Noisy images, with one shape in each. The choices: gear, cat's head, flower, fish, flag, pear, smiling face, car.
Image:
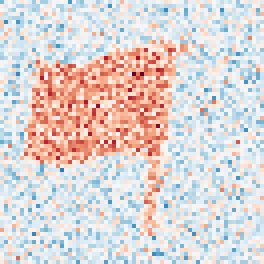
flag
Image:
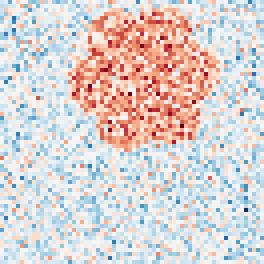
flower
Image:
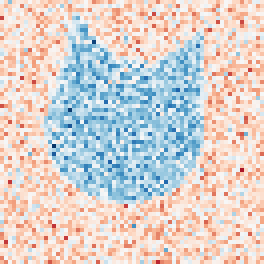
cat's head
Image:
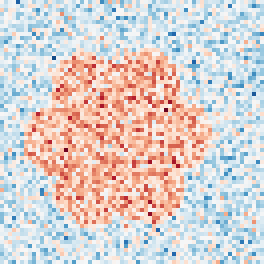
flower
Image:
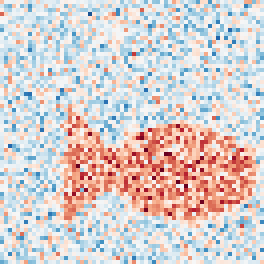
fish
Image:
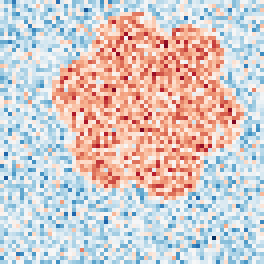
flower
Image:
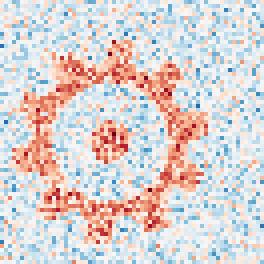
gear
